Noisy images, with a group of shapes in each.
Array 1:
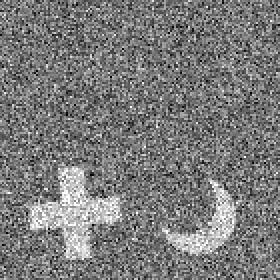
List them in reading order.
bottom left: light cross; bottom right: light crescent
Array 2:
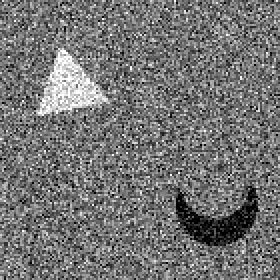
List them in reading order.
top left: light triangle; bottom right: dark crescent
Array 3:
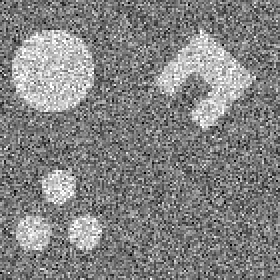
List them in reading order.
top left: light disc; top right: light square with a notch; bottom left: light three dots
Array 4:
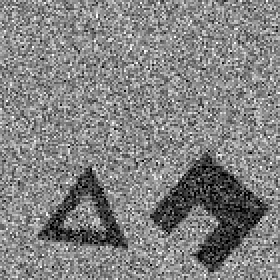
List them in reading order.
bottom left: dark triangle frame; bottom right: dark square with a notch
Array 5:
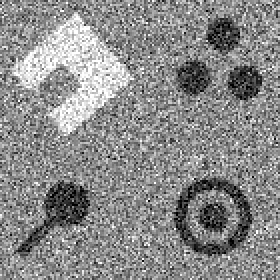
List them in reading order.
top left: light square with a notch; top right: dark three dots; bottom left: dark lollipop; bottom right: dark bullseye
